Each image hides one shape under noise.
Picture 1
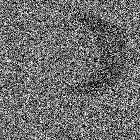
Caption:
dark crescent
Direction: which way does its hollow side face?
left
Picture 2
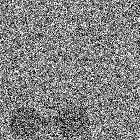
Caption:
dark dumbbell
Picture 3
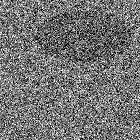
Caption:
dark ellipse
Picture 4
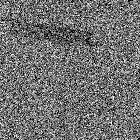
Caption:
dark bar
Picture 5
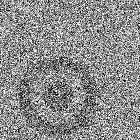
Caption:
dark bullseye
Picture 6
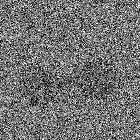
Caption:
dark dumbbell
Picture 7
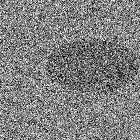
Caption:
dark ellipse
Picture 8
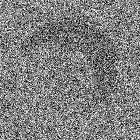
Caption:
dark crescent
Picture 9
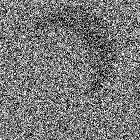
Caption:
dark crescent
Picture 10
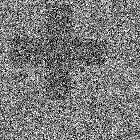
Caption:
dark cross
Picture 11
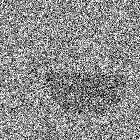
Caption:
dark half disc
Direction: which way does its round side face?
down
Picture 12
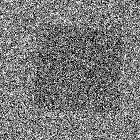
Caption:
dark square
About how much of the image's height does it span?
two thirds
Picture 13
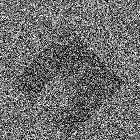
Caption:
dark square with a notch
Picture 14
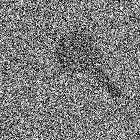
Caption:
dark lollipop
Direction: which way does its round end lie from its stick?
up and left
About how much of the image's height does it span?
half
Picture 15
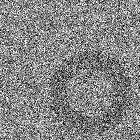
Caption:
dark ring
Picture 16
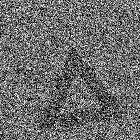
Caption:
dark triangle frame
